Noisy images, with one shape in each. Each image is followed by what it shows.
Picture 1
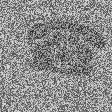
telephone
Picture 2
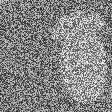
footprint
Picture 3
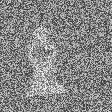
chess bishop
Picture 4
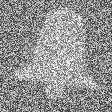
bell
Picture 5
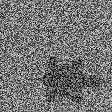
turtle
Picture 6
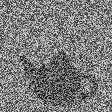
teapot
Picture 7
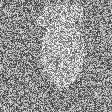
footprint
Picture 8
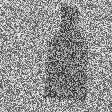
bottle
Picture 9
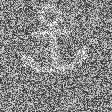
anchor
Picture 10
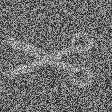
pair of scissors
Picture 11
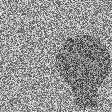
light bulb
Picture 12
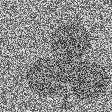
club
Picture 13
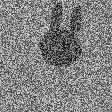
rabbit's head
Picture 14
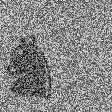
chess knight
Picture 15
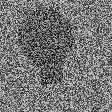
light bulb
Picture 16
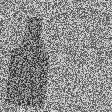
bottle
